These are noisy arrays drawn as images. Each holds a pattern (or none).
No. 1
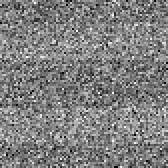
horizontal stripes
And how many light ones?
2
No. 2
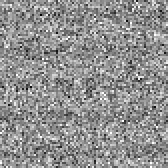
horizontal stripes
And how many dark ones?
5
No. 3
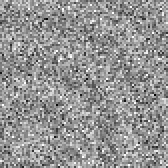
rings round one point
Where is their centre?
bottom left
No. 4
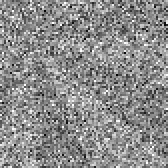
spokes from one point
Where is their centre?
top left
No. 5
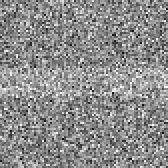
one horizontal stripe
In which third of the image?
middle
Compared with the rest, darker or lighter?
lighter
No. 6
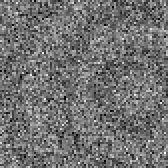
rings round one point
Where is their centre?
middle right
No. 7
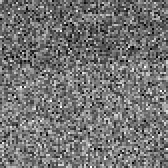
a sharp edge
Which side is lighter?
bottom
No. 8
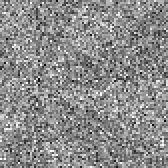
spokes from one point
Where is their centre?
middle left
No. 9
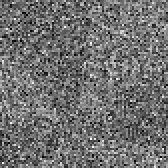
spokes from one point
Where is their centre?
bottom middle
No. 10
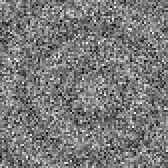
rings round one point
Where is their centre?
centre
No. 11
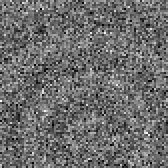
rings round one point
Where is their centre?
bottom middle
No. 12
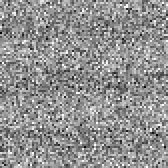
horizontal stripes
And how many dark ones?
3
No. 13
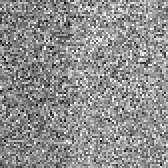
a sharp edge
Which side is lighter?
right
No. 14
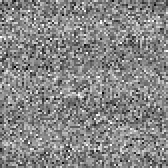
horizontal stripes
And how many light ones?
3
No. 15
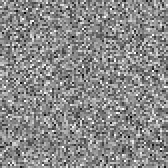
only noise
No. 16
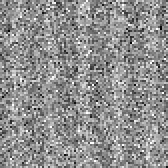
vertical stripes
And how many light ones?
5
